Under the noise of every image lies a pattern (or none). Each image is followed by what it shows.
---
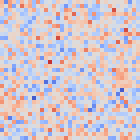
only noise
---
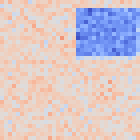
one block
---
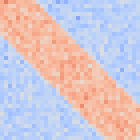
a diagonal band
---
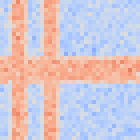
bands of rows crossing bands of columns
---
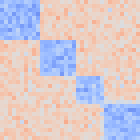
blocks along the diagonal
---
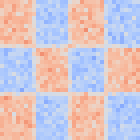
a checkerboard
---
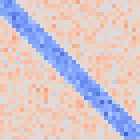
a diagonal band
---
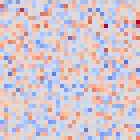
only noise
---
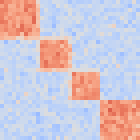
blocks along the diagonal
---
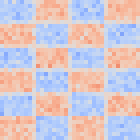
a checkerboard
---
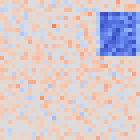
one block
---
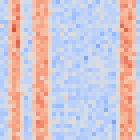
bands of columns
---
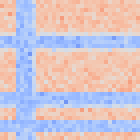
bands of rows crossing bands of columns
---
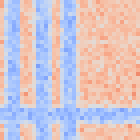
bands of rows crossing bands of columns
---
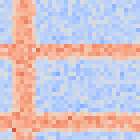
bands of rows crossing bands of columns
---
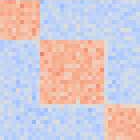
blocks along the diagonal
